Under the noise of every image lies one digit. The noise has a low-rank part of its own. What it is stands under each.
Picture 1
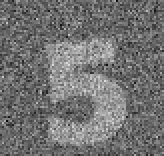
5
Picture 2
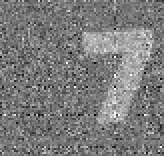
7
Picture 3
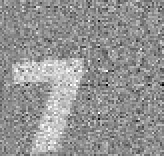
7
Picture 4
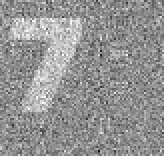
7
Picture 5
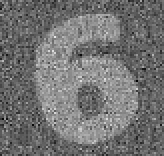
6
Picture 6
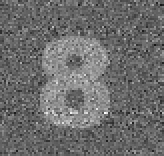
8
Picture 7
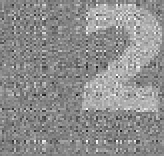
2
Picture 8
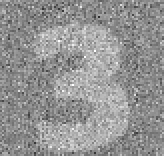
3
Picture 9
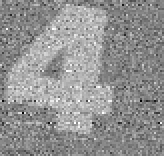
4
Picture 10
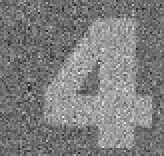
4
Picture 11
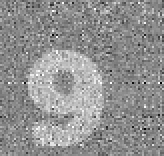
9
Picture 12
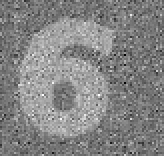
6
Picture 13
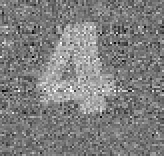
4
